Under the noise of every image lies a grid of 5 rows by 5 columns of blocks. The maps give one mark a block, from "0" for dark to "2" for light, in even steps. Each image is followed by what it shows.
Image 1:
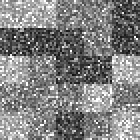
2 2 1 1 0
0 0 0 1 0
2 1 0 0 2
1 1 1 2 1
2 1 0 1 2
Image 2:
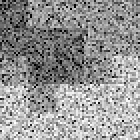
0 1 1 1 1
0 0 0 1 1
1 0 0 1 2
2 1 2 2 2
2 2 2 2 2
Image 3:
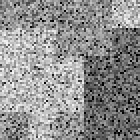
1 1 1 1 2
2 2 1 1 0
2 2 2 0 0
2 2 2 0 0
1 2 1 0 0
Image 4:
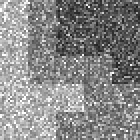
2 1 0 0 0
2 1 0 0 0
2 1 1 1 0
2 2 2 1 1
2 2 1 1 1
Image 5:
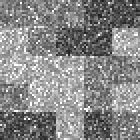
1 1 1 0 0
2 1 0 0 2
2 2 2 1 1
1 2 2 1 2
0 0 2 0 1
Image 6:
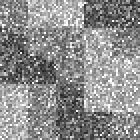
1 2 2 0 0
0 1 1 2 1
0 0 1 2 2
2 1 0 2 2
2 1 0 0 1
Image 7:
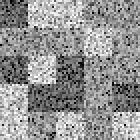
0 2 2 1 1
1 1 1 2 1
0 2 0 1 1
2 0 0 1 0
2 1 2 1 2
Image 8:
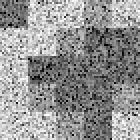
0 2 2 1 2
2 2 1 0 0
2 0 0 0 0
2 1 0 0 1
2 2 1 0 2
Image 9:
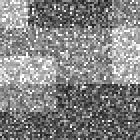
2 0 0 0 1
1 1 1 1 2
2 2 1 1 2
1 1 0 0 0
0 0 0 0 0
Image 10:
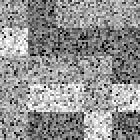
1 0 1 1 1
2 0 0 0 0
1 1 1 1 0
1 2 2 1 2
1 0 0 2 0
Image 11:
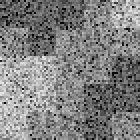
0 0 0 1 2
1 0 1 1 1
2 2 1 1 0
2 2 1 0 0
2 1 1 0 1
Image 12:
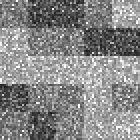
1 0 0 1 2
2 1 1 0 0
2 2 2 2 2
0 1 1 2 1
1 0 1 2 2
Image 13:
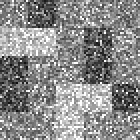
1 0 1 1 1
2 2 1 0 1
0 1 1 0 1
0 1 2 2 0
1 1 2 1 1
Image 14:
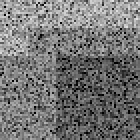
2 2 2 2 2
2 1 1 1 1
1 1 0 0 0
1 1 0 0 0
1 1 0 0 0
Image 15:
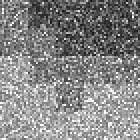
1 0 0 0 0
1 1 0 0 0
2 1 1 1 1
2 2 1 2 2
2 2 2 2 2
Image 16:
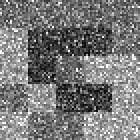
1 1 1 1 1
2 0 0 0 1
2 0 1 2 2
1 2 0 0 2
2 1 1 2 2
